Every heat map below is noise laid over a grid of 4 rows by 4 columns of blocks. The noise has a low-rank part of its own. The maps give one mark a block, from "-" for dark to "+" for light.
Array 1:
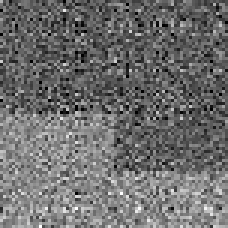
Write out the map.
- - - -
- - - -
+ + - -
+ + + +
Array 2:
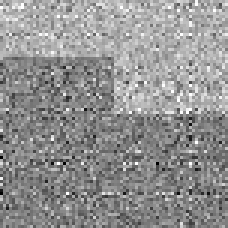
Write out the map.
+ + + +
- - + +
- - - -
- - - -
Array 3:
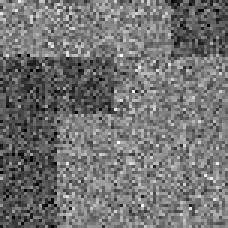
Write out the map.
+ + + -
- - + +
- + + +
- + + +
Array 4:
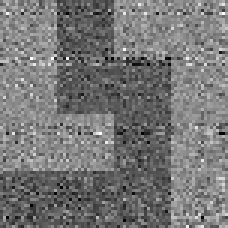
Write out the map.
+ - + +
+ - - +
+ + - +
- - - +
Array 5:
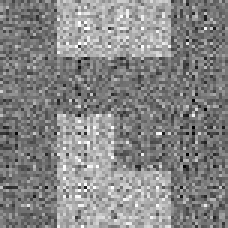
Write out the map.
- + + -
- - - -
- + - -
- + + -
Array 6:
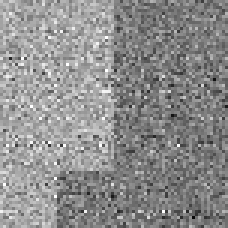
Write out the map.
+ + - -
+ + - -
+ + - -
+ - - -
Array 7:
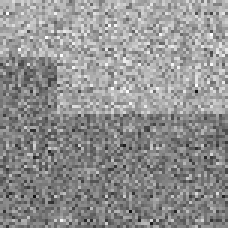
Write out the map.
+ + + +
- + + +
- - - -
- - - -
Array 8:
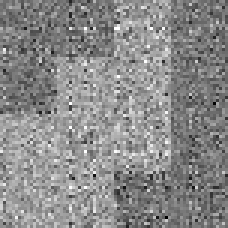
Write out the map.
- - + -
- + + -
+ + + -
+ + - -
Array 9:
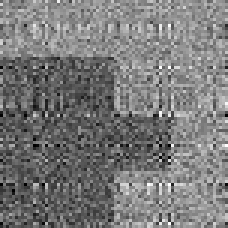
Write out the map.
+ + + +
- - + +
- - - +
- - + +
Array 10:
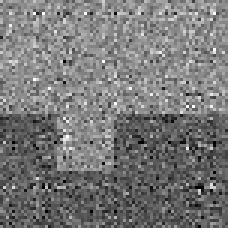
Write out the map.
+ + + +
+ + + +
- + - -
- - - -
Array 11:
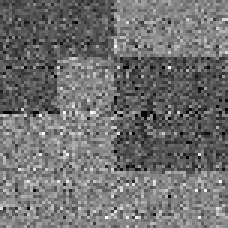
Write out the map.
- - + +
- + - -
+ + - -
+ + + +
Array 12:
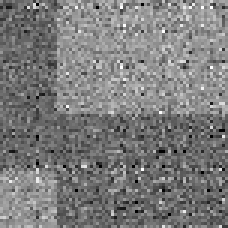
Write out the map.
- + + +
- + + +
- - - -
+ - - -
